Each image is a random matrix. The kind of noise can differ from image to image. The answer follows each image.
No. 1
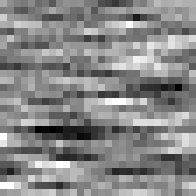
streaked along the rows
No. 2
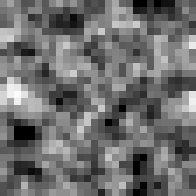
blotchy
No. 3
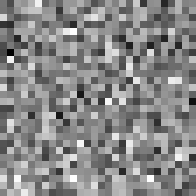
independent entries
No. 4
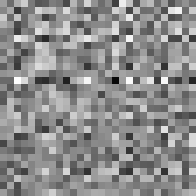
low rank plus noise
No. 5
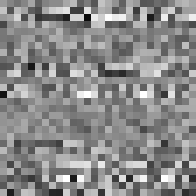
rows of uneven size
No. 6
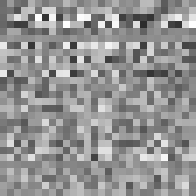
rows of uneven size
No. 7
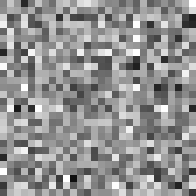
low rank plus noise
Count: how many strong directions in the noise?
five to eight
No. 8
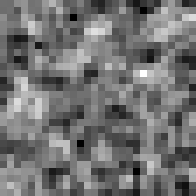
blotchy
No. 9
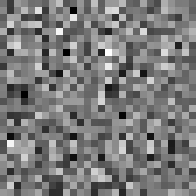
low rank plus noise
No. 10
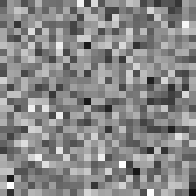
independent entries
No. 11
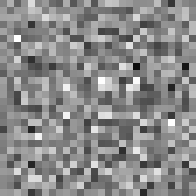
low rank plus noise
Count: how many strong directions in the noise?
three or four
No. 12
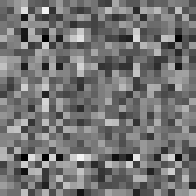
low rank plus noise
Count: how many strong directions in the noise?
one
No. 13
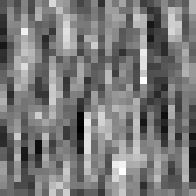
streaked along the columns
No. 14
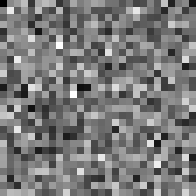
independent entries
